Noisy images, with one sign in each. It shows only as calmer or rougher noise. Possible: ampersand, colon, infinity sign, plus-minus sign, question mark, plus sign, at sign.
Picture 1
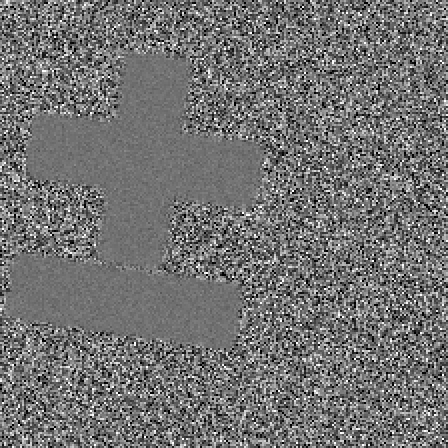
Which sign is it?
plus-minus sign
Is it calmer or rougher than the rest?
calmer
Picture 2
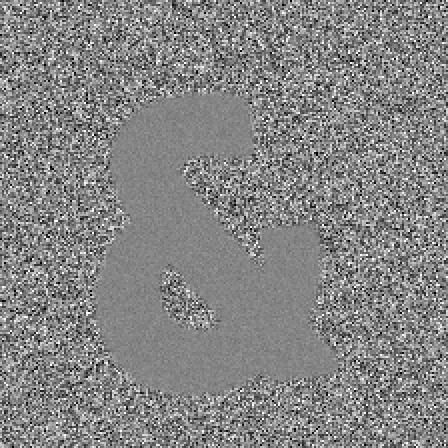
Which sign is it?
ampersand
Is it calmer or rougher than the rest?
calmer
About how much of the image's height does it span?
two thirds
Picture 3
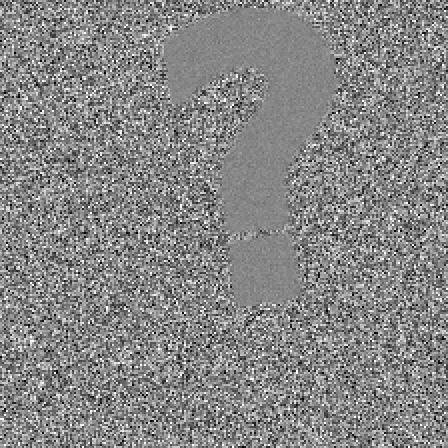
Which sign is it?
question mark
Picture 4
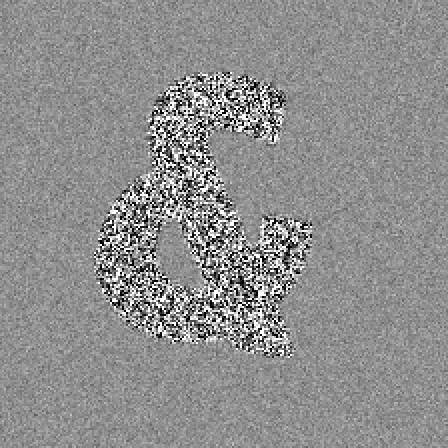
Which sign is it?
ampersand
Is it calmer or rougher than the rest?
rougher
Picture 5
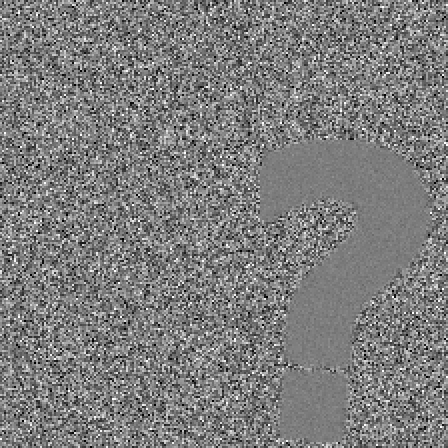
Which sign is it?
question mark
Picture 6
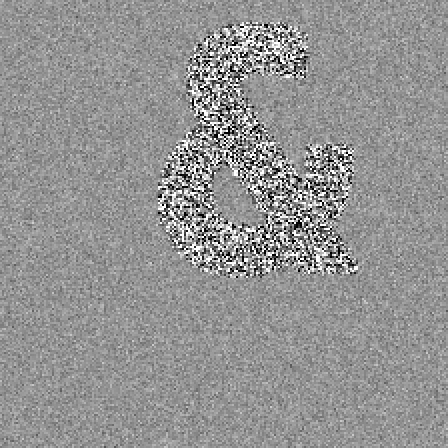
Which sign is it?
ampersand
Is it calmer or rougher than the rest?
rougher
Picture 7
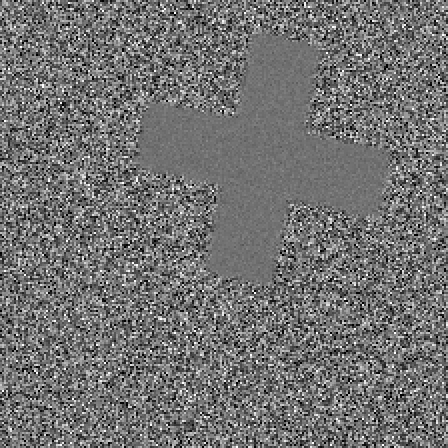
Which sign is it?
plus sign
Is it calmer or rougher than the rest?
calmer
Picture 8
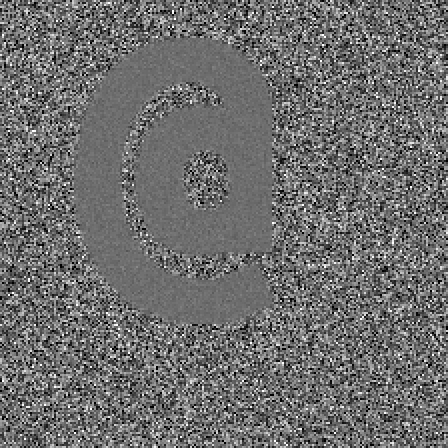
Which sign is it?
at sign
